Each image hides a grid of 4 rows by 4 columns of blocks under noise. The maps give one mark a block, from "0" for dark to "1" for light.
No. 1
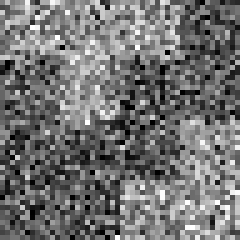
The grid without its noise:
1110
0100
0001
0011
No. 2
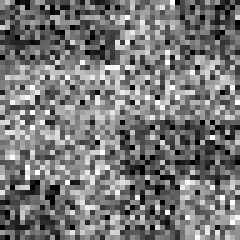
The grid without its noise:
0010
1111
1100
0101
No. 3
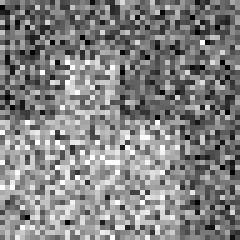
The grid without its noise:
0000
0100
1110
1110
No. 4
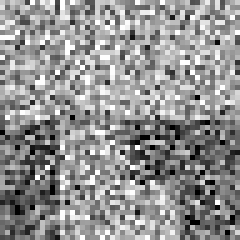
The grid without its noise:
1111
1111
0100
0110
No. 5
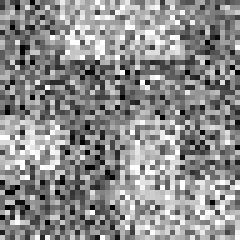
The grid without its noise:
0110
0000
1010
0011
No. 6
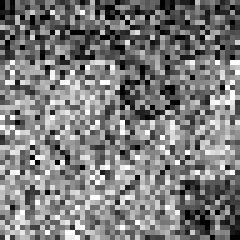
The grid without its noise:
0000
1101
1111
1110
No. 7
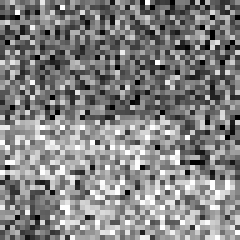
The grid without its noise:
0000
0000
1110
0111
